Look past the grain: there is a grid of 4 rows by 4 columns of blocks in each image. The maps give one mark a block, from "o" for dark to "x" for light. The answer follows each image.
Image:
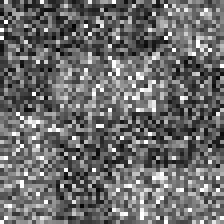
o o o x
o x x o
x o o o
x o x x
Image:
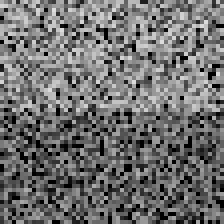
x x x x
x x x x
o o o o
o o o o
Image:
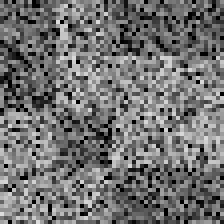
o x o o
o x x x
x o x x
x x o o
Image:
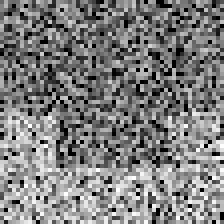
o o o o
o o o o
x o o x
x x x x
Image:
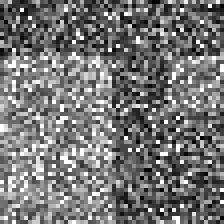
o o o o
x x o x
x x o o
x x o o
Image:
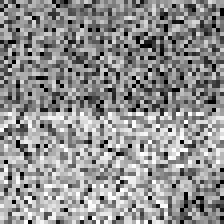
o o o o
o o o o
x x x x
x x x o
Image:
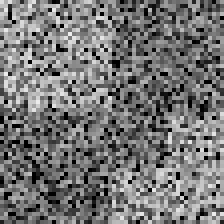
x x o o
x x o o
o o o x
o o x x
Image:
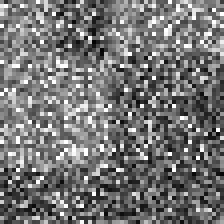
x o x x
x x o o
x x o o
o o o o
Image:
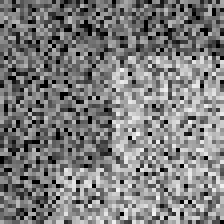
o o o o
o o x x
o o x x
o x x x
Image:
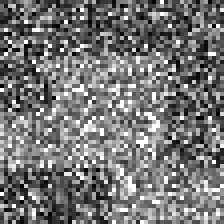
o o o o
o x x o
x x x o
o o x x
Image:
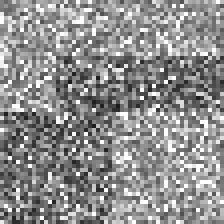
x x x x
x o o o
o o x x
o o x x
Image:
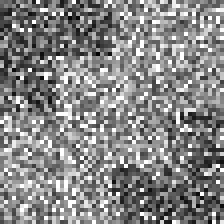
o o x x
o x x x
x x x o
x x o o
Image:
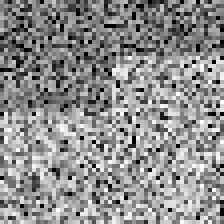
o o o o
o o x x
x x x x
x x x x
